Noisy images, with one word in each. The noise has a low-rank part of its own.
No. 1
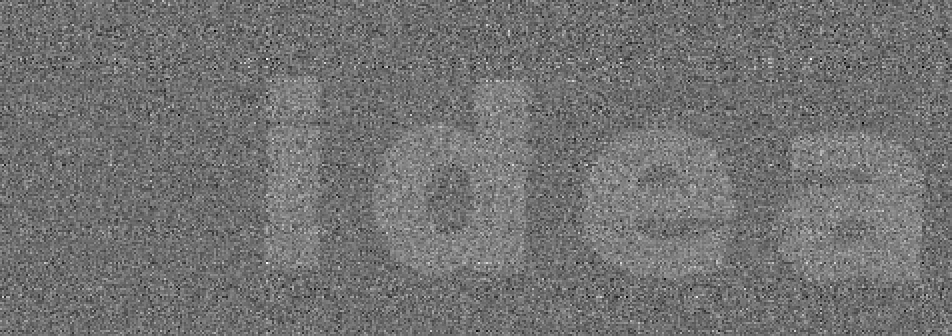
idea
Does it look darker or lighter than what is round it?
lighter
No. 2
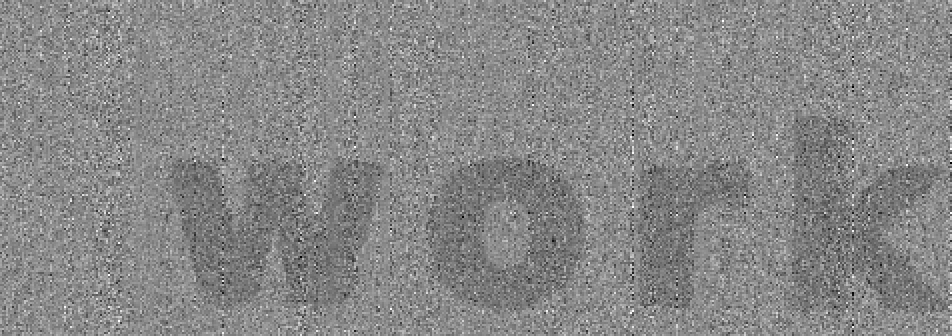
work
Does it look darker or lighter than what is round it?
darker
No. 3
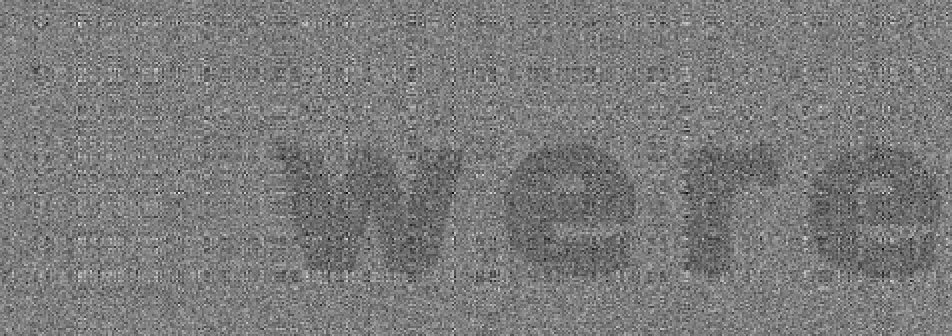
were
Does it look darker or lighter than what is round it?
darker
